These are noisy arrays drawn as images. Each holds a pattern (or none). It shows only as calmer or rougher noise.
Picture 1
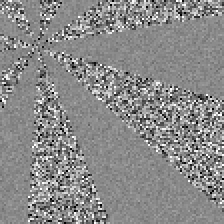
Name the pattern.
spokes from one point
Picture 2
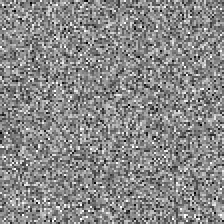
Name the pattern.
only noise
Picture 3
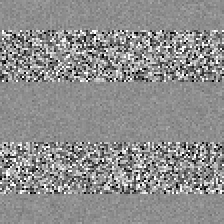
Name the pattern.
horizontal stripes
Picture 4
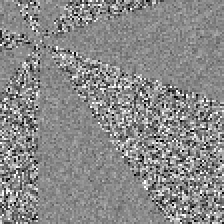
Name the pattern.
spokes from one point
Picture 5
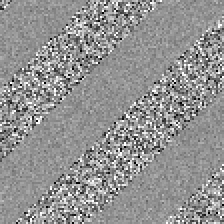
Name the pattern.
diagonal stripes
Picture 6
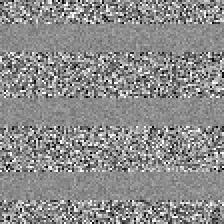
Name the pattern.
horizontal stripes
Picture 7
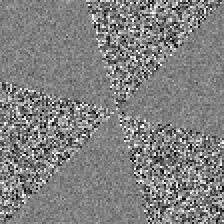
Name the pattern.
spokes from one point
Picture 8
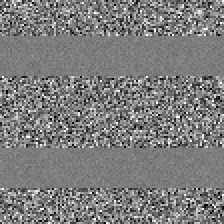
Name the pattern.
horizontal stripes
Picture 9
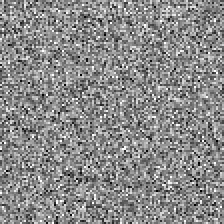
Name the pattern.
only noise
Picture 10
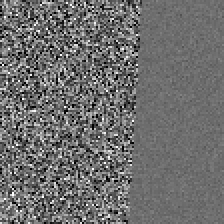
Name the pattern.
a sharp edge
